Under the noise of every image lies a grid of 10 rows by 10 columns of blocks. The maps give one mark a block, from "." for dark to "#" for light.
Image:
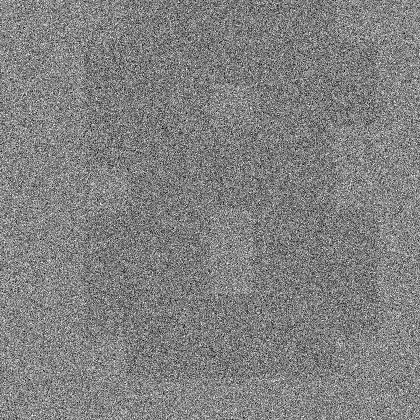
# # # . . . . . # #
# # . . . . . . . #
# # . . . # . . . #
# # . . . . . . # #
# # # . . . . . # #
# # . . . # . . . #
# # . . . # . . . #
# # . . . . . . . #
# # # . . . . . # #
# # # # # # # # # #
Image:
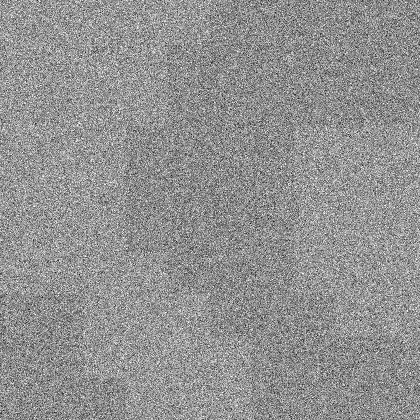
# # # # # . . . . .
# # # # . . . . . .
# # # # . . . . . .
# # # . . . . # # #
# # # . . . . # # #
# # # . . . . # # #
# # # # . . . # # #
. . # # # . . . # #
. . # # # # . . . .
. . . # # # . . . .
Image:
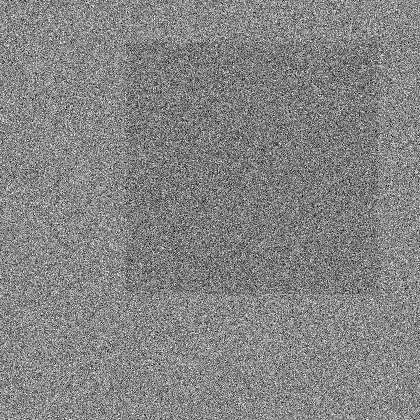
# # # # # # # # # #
# # # . . . . . . #
# # # . . . . . . #
# # # . . . . . . #
# # # . . . . . . #
# # # . . . . . . #
# # # . . . . . . #
# # # # # # # # # #
# # # # # # # # # #
# # # # # # # # # #
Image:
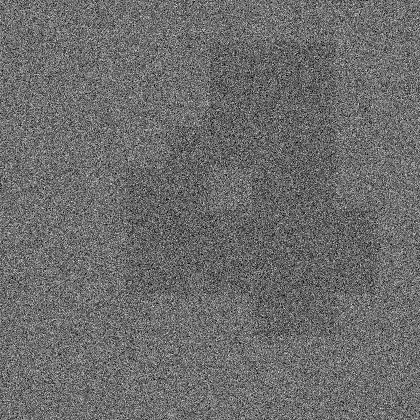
# # # # # # # # # #
# # # # # . . . # #
# # # # # . . . # #
# # # # . . . . # #
# # # . . # . . # #
# # # . . . . . . #
# # # . . . . . . #
# # # # # # . . # #
# # # # # # # # # #
# # # # # # # # # #
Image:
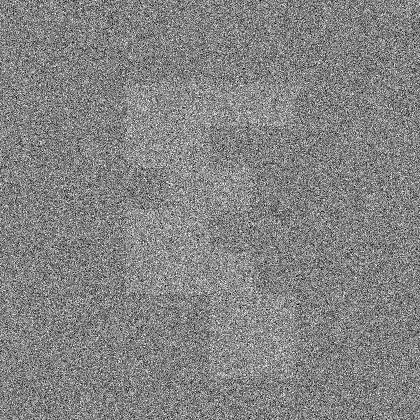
. . . . . . . . . .
. . . . . . . . . .
. . . # # # # . . .
. . . # # . . . . .
. . . . # # . . . .
. . . # # . . . . .
. . . # # # . . . .
. . . . . # # . . .
. . . . . # # . . .
. . . . . . . . . .
